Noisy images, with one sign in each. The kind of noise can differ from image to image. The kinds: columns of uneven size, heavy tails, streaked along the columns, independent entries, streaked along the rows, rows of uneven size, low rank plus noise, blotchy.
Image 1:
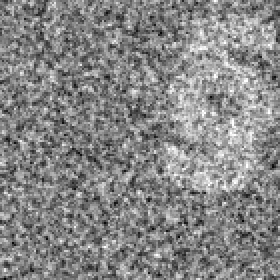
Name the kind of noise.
blotchy
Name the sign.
section sign
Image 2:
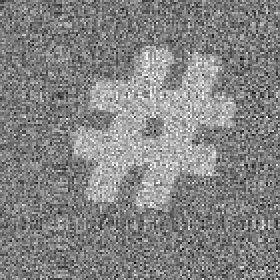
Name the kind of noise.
low rank plus noise
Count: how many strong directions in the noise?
one
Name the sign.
hash sign
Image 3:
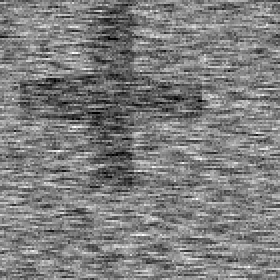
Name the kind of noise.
streaked along the rows
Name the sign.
plus sign
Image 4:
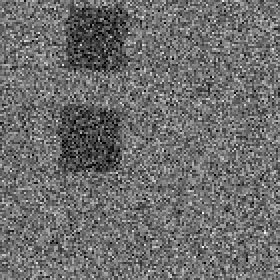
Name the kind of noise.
independent entries
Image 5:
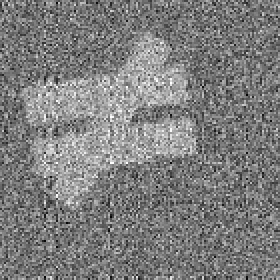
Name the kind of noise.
low rank plus noise
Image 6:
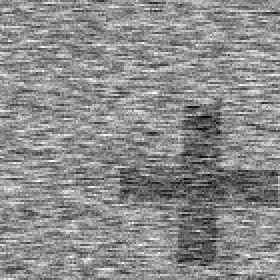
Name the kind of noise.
streaked along the rows
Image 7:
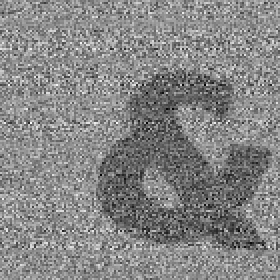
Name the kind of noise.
rows of uneven size
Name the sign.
ampersand
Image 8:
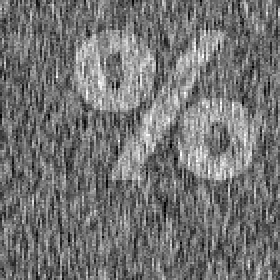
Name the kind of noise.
streaked along the columns
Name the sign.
percent sign
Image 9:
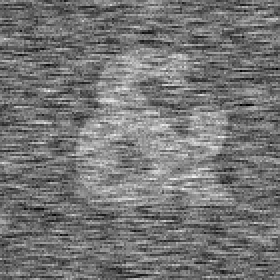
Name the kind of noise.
streaked along the rows
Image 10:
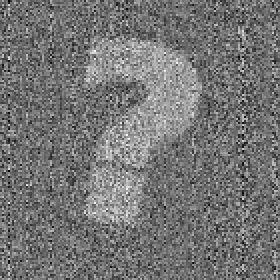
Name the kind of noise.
columns of uneven size
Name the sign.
question mark
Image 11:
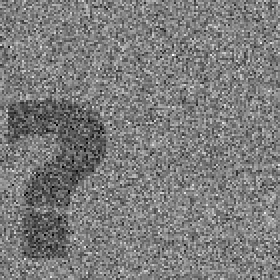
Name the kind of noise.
independent entries
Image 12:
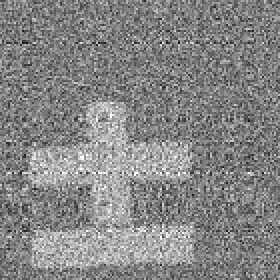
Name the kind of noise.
low rank plus noise
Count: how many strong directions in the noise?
one
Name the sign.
plus-minus sign
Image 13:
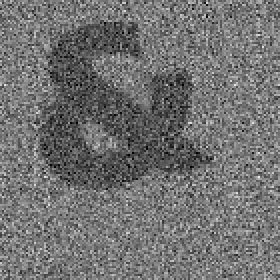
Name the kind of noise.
low rank plus noise
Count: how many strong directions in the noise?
five to eight
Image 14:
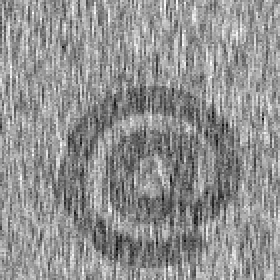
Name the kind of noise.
streaked along the columns
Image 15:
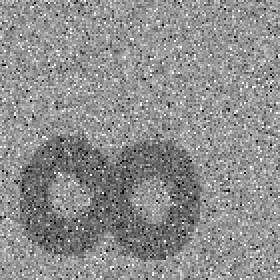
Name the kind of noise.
heavy tails
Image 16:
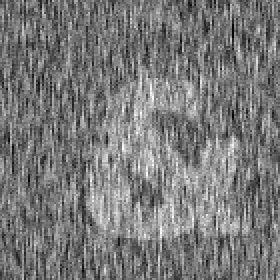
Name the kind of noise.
streaked along the columns
